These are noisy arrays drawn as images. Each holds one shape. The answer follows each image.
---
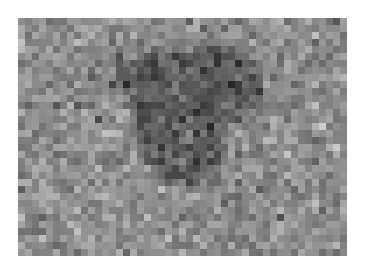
dark heart
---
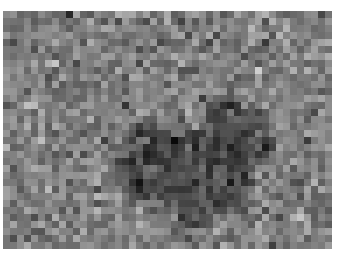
dark car
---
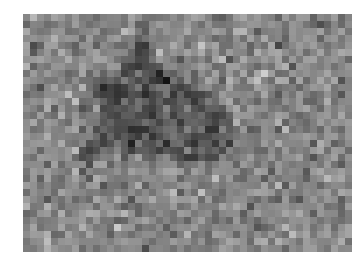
dark bell
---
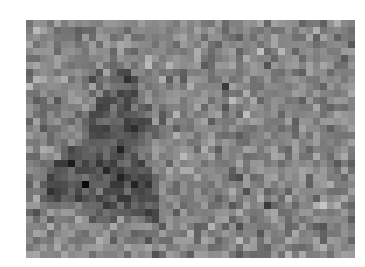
dark chess pawn
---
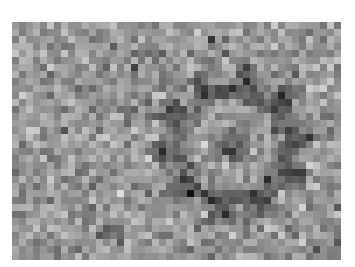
dark gear
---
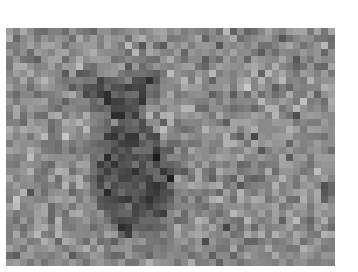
dark fish
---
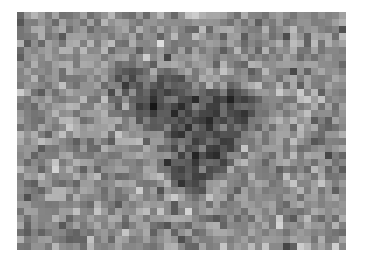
dark chess pawn
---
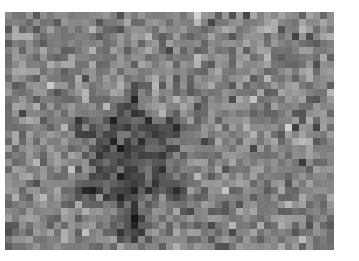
dark turtle
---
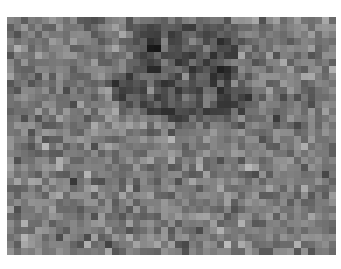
dark telephone, top middle
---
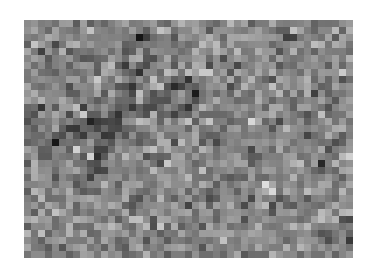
dark pair of scissors
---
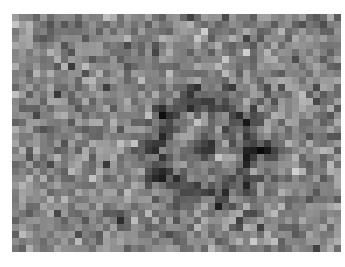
dark gear
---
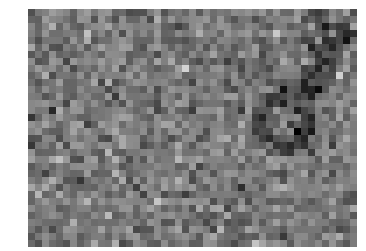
dark key
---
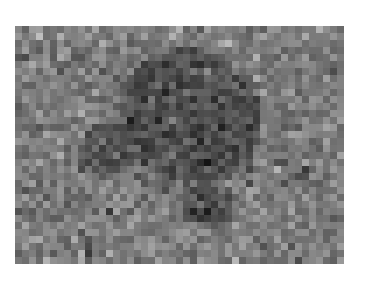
dark bear's head
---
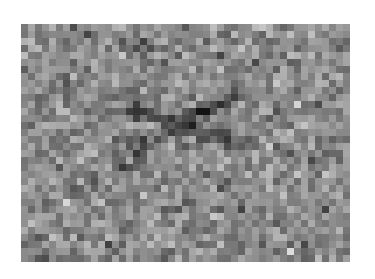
dark pair of scissors, centre
